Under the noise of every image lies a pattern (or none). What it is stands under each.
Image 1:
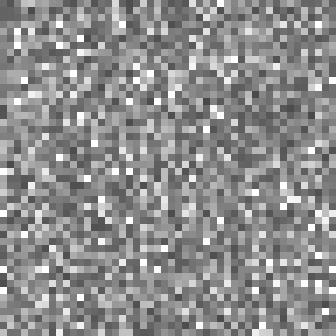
only noise
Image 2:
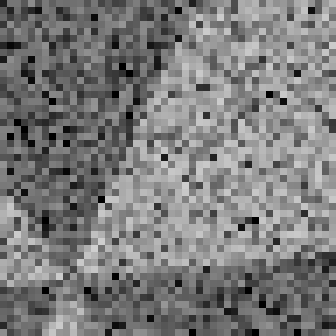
spokes from one point
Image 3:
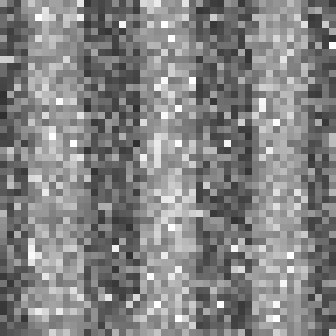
vertical stripes
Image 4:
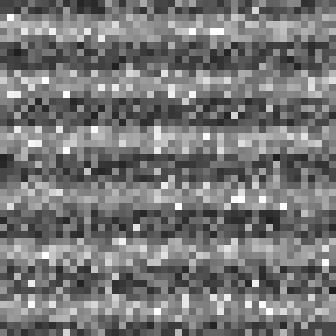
horizontal stripes
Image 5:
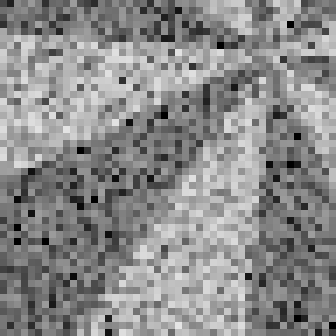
spokes from one point
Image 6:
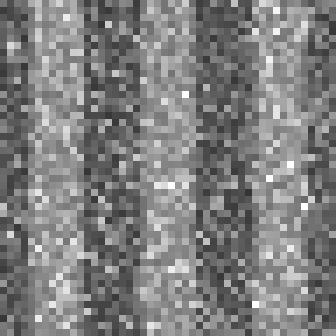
vertical stripes
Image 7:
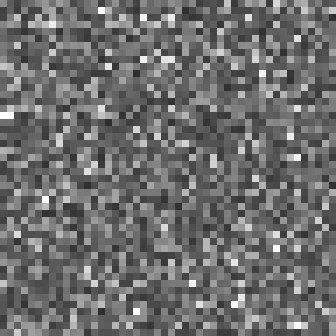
only noise
